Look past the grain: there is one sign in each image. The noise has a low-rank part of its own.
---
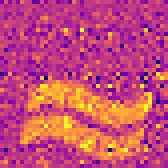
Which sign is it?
approximately sign
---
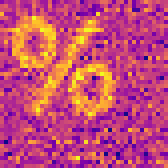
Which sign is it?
percent sign
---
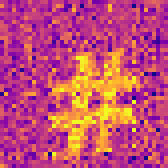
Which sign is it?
hash sign
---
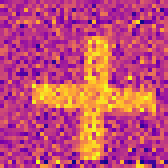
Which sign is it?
plus sign
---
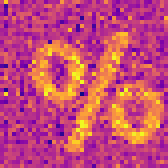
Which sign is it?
percent sign
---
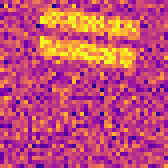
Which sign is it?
equals sign
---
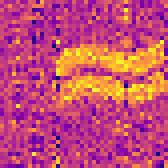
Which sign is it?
approximately sign
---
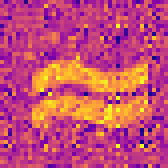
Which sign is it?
approximately sign
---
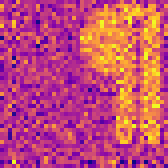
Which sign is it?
pilcrow
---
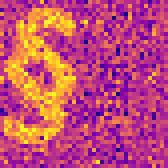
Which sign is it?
section sign
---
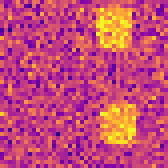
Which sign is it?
colon
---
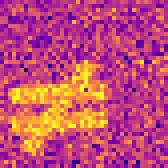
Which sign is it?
not-equal sign
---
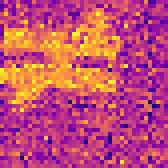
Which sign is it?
not-equal sign
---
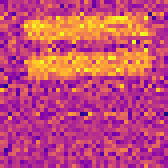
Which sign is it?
equals sign
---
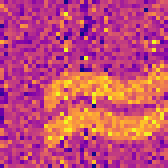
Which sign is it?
approximately sign
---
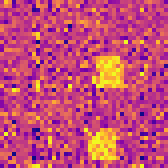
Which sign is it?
colon
